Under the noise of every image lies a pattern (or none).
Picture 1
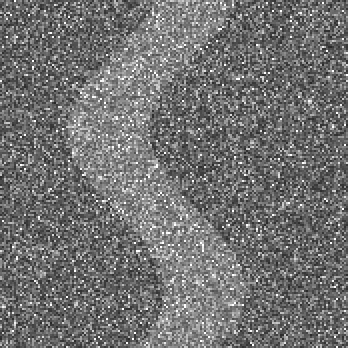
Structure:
a wavy band
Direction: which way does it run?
top to bottom
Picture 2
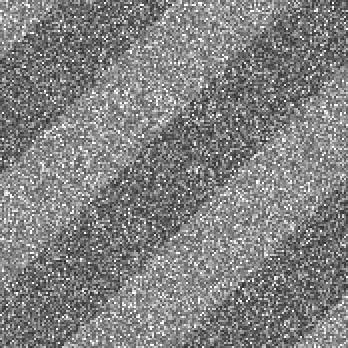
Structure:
diagonal stripes
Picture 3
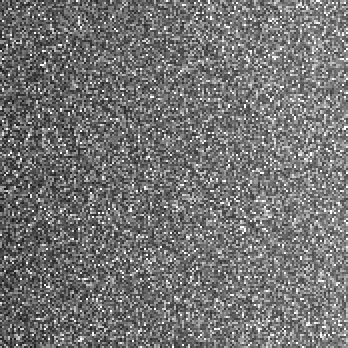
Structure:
a smooth slope
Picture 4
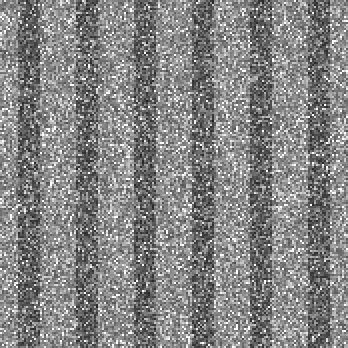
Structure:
vertical stripes
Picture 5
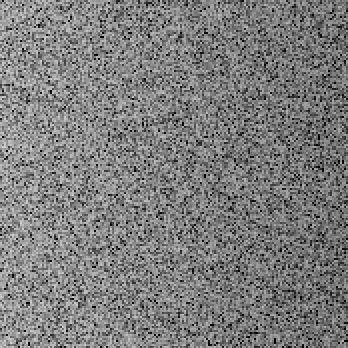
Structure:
a smooth slope
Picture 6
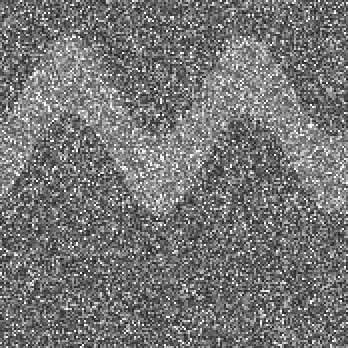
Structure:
a wavy band
